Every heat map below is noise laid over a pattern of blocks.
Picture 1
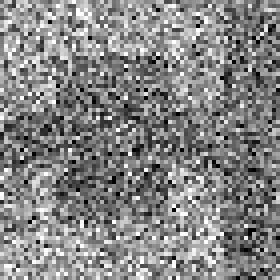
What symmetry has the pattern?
top and bottom mirror each other
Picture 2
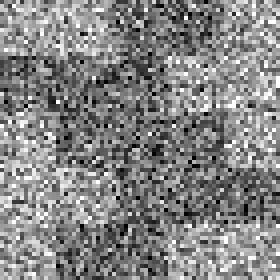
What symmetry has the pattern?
the same after a half turn
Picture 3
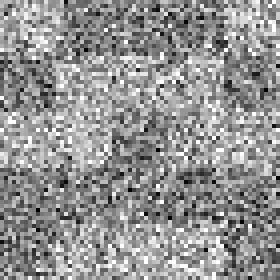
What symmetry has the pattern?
left and right mirror each other
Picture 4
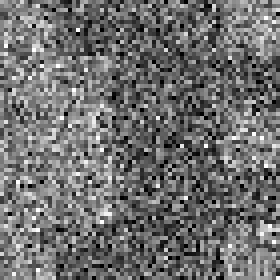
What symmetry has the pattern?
top and bottom mirror each other
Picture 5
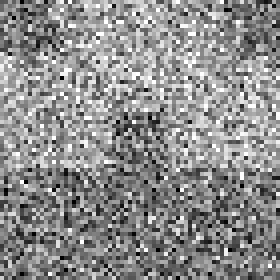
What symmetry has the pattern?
left and right mirror each other
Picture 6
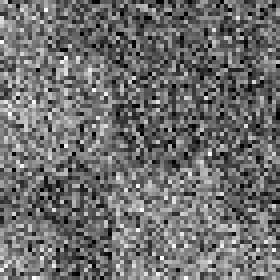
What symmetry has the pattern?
mirrored about the diagonal from the bottom left
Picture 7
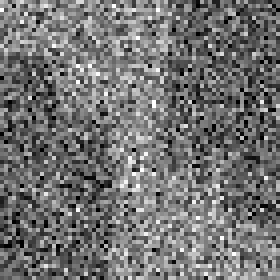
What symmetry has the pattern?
the same after a half turn
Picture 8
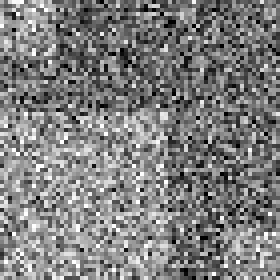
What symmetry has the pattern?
mirrored about the diagonal from the bottom left
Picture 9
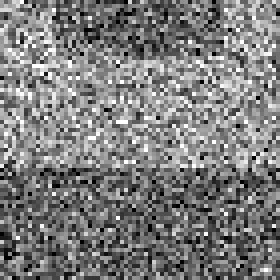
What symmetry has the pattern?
left and right mirror each other
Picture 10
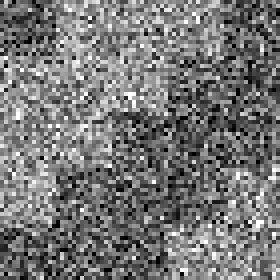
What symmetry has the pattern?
mirrored about the diagonal from the top left
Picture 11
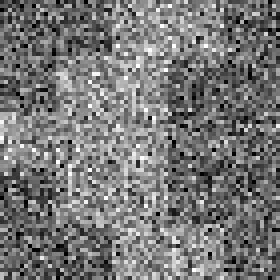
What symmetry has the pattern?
top and bottom mirror each other
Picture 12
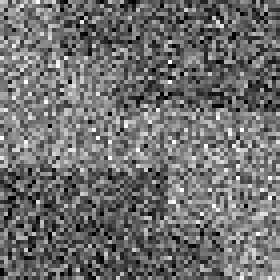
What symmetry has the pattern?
the same after a half turn
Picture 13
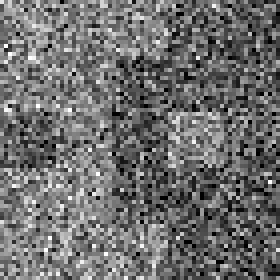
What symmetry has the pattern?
top and bottom mirror each other
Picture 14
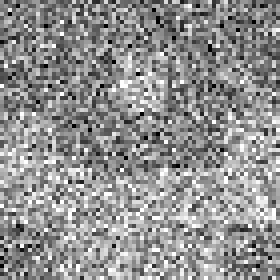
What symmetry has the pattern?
left and right mirror each other
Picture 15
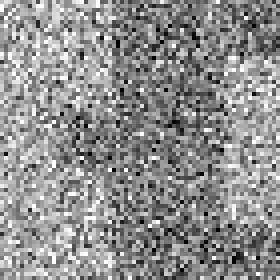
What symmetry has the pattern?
top and bottom mirror each other
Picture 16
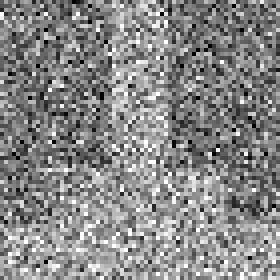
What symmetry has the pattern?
left and right mirror each other
